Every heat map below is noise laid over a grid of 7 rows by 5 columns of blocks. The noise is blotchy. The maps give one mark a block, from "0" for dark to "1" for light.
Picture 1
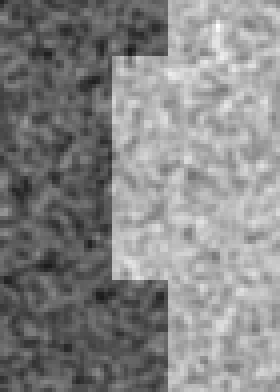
00011
00111
00111
00111
00111
00011
00011
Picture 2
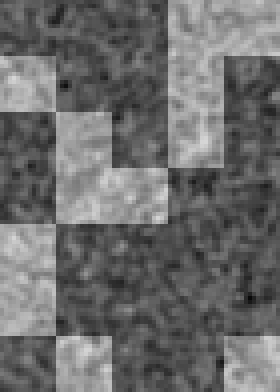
00011
10010
01010
01100
10000
10000
01001
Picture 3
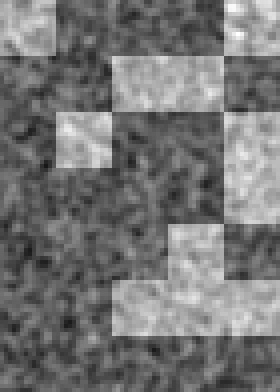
10001
00110
01001
00001
00010
00111
00000
